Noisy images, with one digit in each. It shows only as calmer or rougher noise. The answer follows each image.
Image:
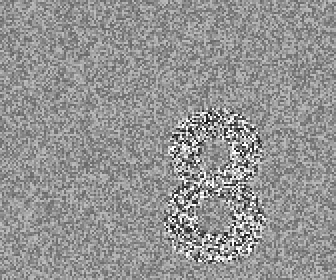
rough 8
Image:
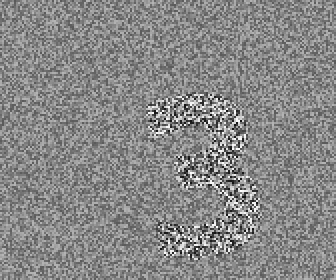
rough 3
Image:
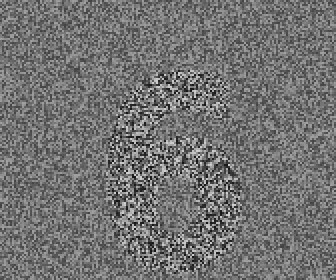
rough 6
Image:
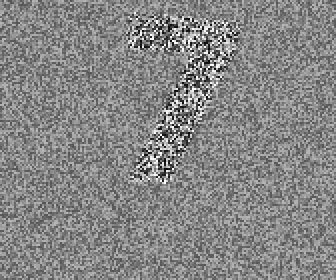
rough 7
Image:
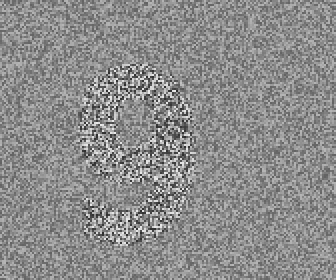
rough 9
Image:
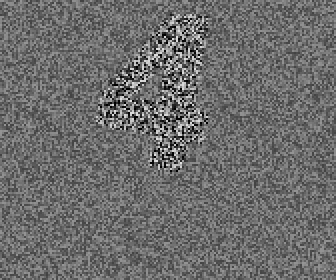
rough 4
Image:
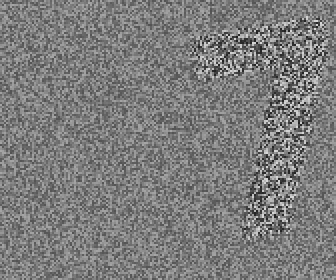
rough 7
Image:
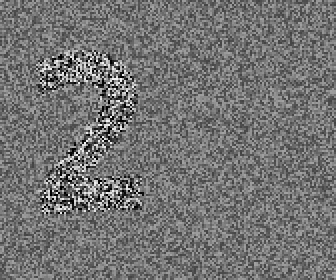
rough 2
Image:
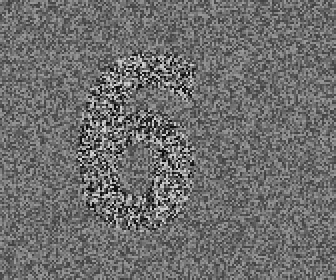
rough 6
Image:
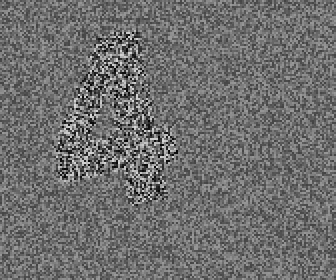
rough 4
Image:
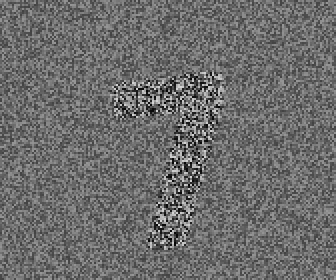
rough 7
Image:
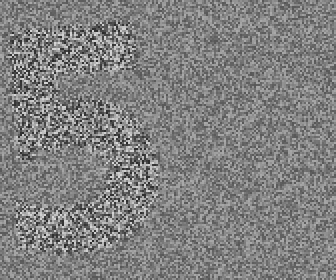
rough 5
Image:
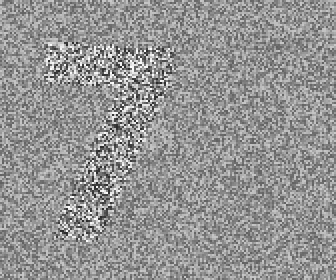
rough 7
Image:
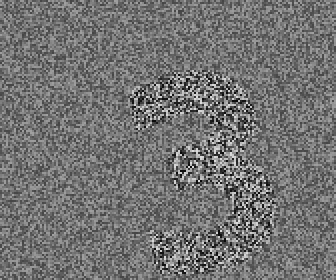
rough 3
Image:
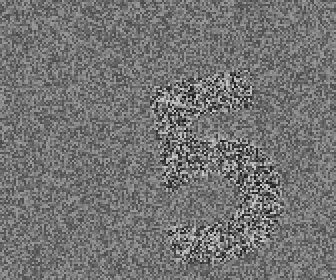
rough 5
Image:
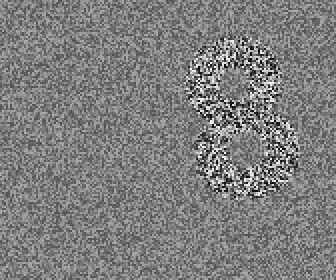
rough 8
